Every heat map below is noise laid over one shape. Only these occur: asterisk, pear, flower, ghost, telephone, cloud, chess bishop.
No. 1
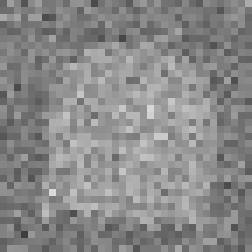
ghost
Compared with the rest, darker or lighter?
lighter
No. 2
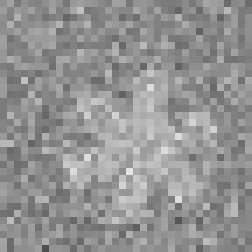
asterisk
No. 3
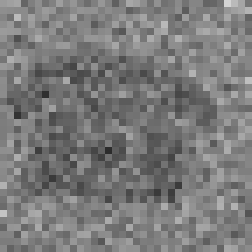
telephone
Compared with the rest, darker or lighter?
darker
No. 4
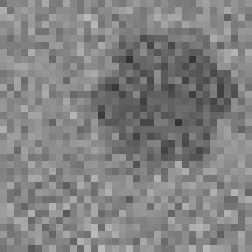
flower
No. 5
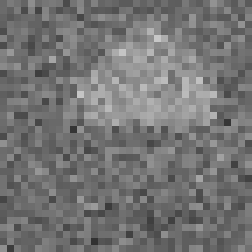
cloud
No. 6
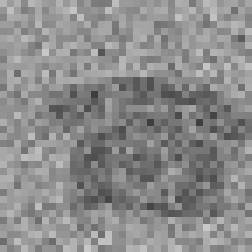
telephone
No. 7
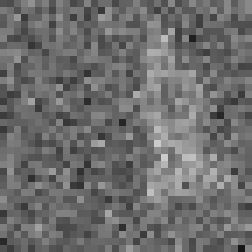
chess bishop
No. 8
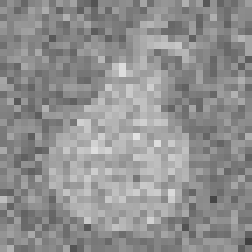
pear
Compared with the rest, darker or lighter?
lighter
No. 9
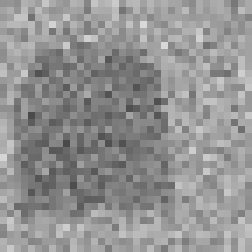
ghost
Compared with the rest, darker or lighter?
darker
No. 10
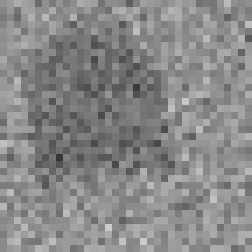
ghost
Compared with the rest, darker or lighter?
darker
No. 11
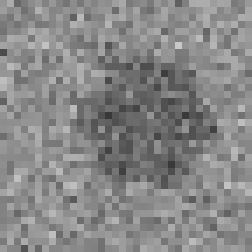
flower
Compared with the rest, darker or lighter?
darker
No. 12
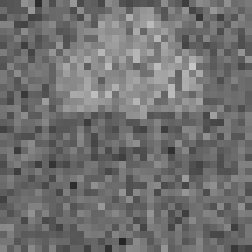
cloud
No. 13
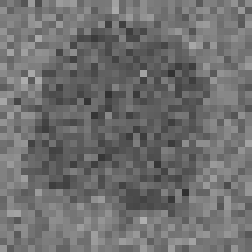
ghost
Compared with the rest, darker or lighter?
darker
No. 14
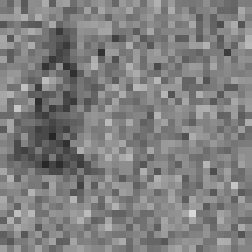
chess bishop
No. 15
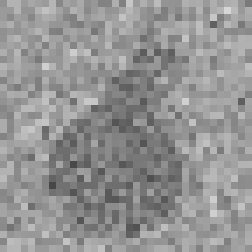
pear
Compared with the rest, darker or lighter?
darker
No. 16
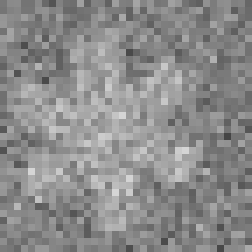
asterisk
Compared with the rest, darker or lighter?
lighter
